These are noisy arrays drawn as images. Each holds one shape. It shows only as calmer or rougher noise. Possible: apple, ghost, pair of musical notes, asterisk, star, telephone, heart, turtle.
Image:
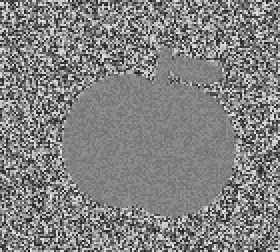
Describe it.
calm apple
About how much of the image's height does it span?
two thirds
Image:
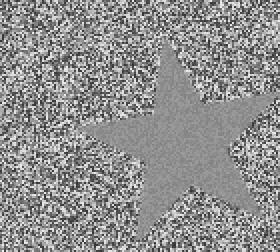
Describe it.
calm star
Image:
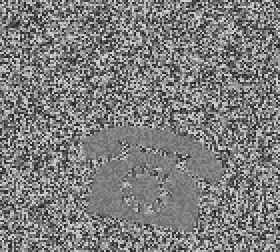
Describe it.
calm telephone
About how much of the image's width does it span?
half
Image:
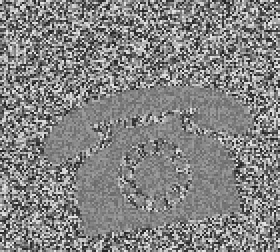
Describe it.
calm telephone
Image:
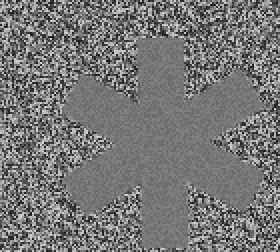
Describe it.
calm asterisk
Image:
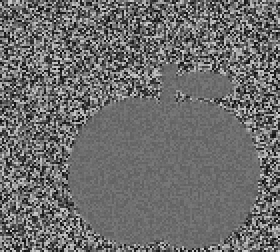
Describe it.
calm apple
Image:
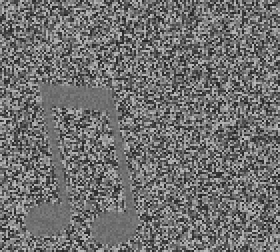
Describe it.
calm pair of musical notes
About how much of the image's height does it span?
two thirds
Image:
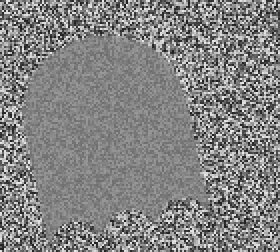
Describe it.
calm ghost
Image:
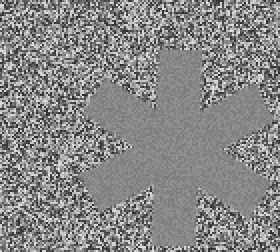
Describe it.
calm asterisk
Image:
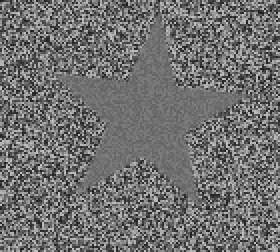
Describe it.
calm star
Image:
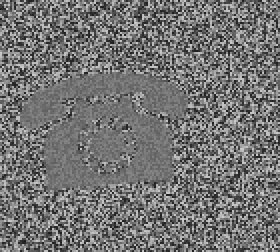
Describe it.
calm telephone
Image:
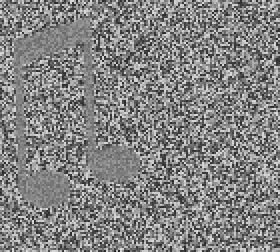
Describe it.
calm pair of musical notes
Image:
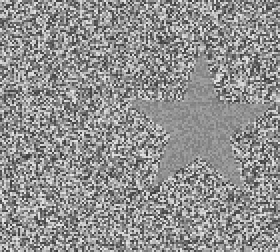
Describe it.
calm star
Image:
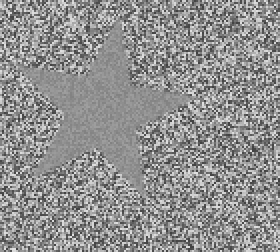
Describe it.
calm star
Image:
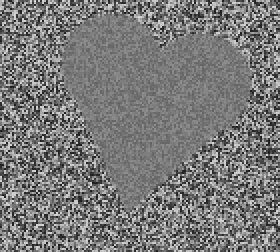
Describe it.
calm heart
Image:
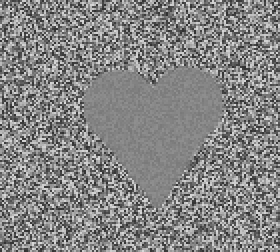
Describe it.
calm heart
